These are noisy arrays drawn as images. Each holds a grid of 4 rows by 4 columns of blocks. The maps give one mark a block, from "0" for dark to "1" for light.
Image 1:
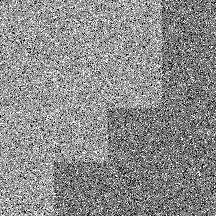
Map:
1 1 1 0
1 1 1 0
1 1 0 0
1 0 0 0
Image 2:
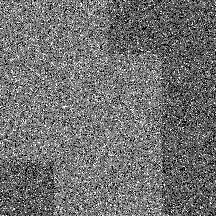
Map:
1 1 0 0
1 1 1 0
1 1 1 0
0 1 1 0
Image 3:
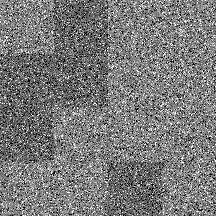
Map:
1 0 1 1
0 0 1 1
0 1 1 1
1 1 0 1
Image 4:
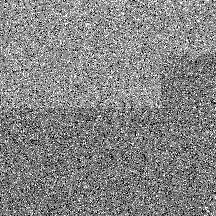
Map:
1 1 1 1
1 1 1 0
0 0 0 0
0 0 0 0
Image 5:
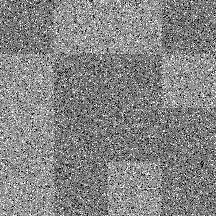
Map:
0 1 1 0
1 0 0 1
1 0 0 0
1 0 1 0
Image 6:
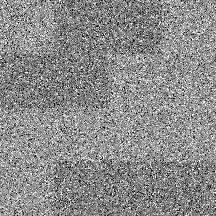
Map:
1 0 0 1
0 0 1 1
1 1 1 1
1 0 0 0
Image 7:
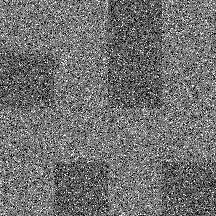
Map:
1 1 0 1
0 1 0 1
1 1 1 1
1 0 1 0
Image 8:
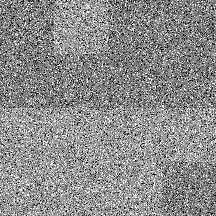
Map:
0 1 0 0
0 0 0 0
1 1 1 1
1 1 1 0
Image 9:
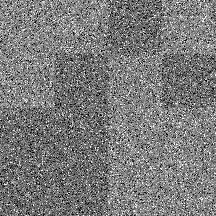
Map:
1 1 0 1
1 0 1 0
0 0 1 1
0 0 1 1
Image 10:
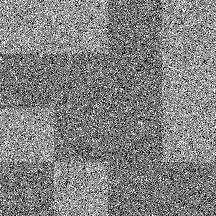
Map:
1 1 0 1
0 0 0 1
1 0 0 1
0 1 0 0
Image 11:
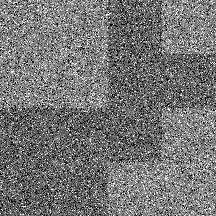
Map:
1 1 0 1
1 1 0 0
0 0 0 1
0 0 1 1
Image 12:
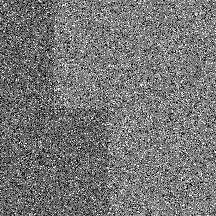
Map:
0 1 1 1
0 1 1 1
0 0 1 1
0 0 1 1
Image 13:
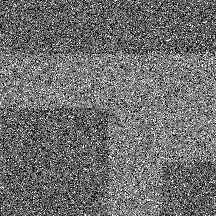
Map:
0 0 0 0
1 1 1 1
0 0 1 1
0 0 1 0
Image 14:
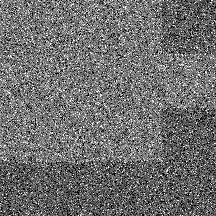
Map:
1 1 1 0
1 1 1 1
1 1 1 0
0 0 0 0
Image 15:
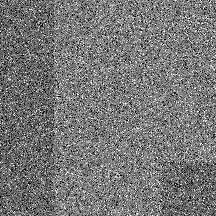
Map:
0 1 1 1
0 1 1 1
0 1 1 1
0 1 1 0
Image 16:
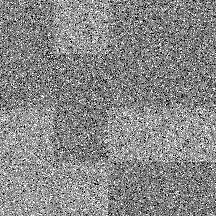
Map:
0 1 0 0
0 0 0 0
1 0 1 1
1 1 0 0
